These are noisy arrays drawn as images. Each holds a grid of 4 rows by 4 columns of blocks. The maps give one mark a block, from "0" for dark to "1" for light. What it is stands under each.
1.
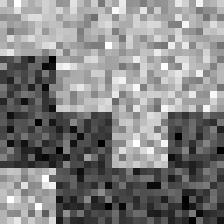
1 1 1 1
0 1 1 1
0 0 1 0
1 0 0 0
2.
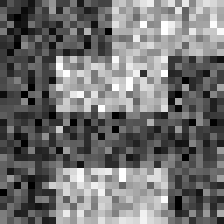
0 0 1 1
0 1 1 0
0 0 0 0
0 1 1 0
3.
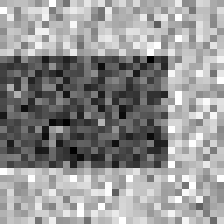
1 1 1 1
0 0 0 1
0 0 0 1
1 1 1 1
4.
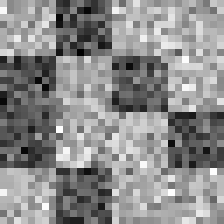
1 0 1 1
0 1 0 1
0 1 1 0
1 0 1 1
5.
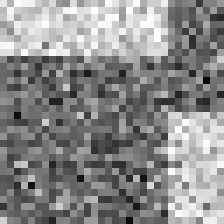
1 1 1 0
0 0 0 0
0 0 0 1
0 0 0 1
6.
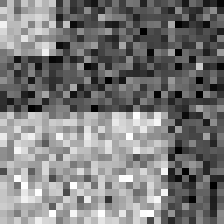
1 0 0 0
0 0 0 0
1 1 1 0
1 1 1 0
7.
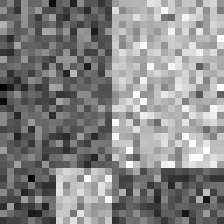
0 0 1 1
0 0 1 1
0 0 1 1
0 1 0 0
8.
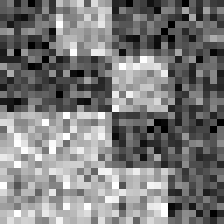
0 1 0 0
0 0 1 0
1 1 0 0
1 1 1 0
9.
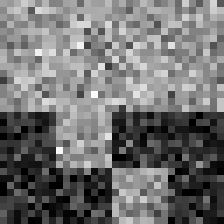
1 1 1 1
1 1 1 1
0 1 0 0
0 0 1 0
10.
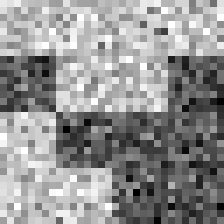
1 1 1 1
0 1 1 0
1 0 0 0
1 1 0 0
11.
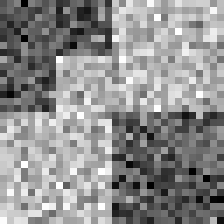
0 0 1 1
0 1 1 1
1 1 0 0
1 1 0 0
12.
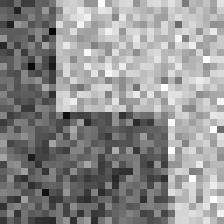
0 1 1 1
0 1 1 1
0 0 0 1
0 0 0 1
